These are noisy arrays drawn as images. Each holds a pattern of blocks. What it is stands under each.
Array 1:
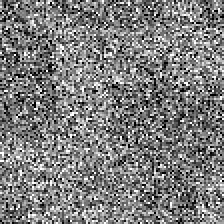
no symmetry
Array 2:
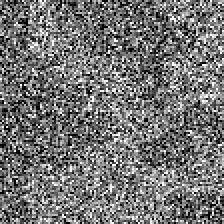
no symmetry
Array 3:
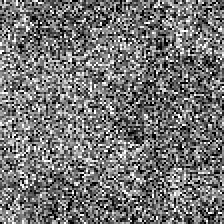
top and bottom mirror each other
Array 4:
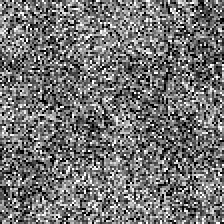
the same after a half turn
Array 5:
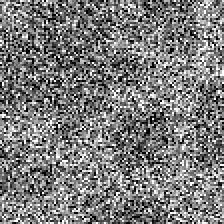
mirrored about the diagonal from the top left
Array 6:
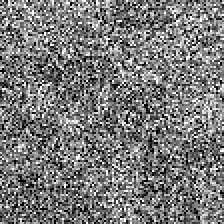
no symmetry
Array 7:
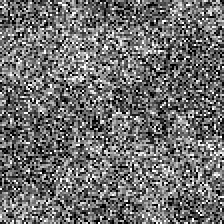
the same after a half turn
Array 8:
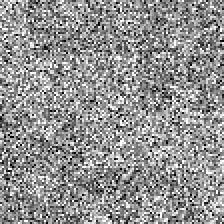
the same after a half turn
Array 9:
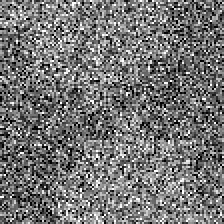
the same after a half turn
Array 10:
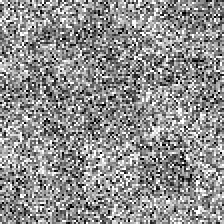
mirrored about the diagonal from the top left
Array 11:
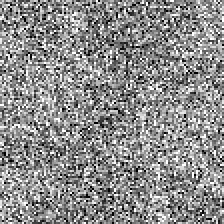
the same after a half turn
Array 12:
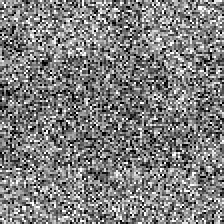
the same after a half turn
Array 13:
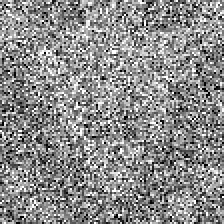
left and right mirror each other
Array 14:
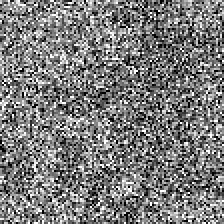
no symmetry
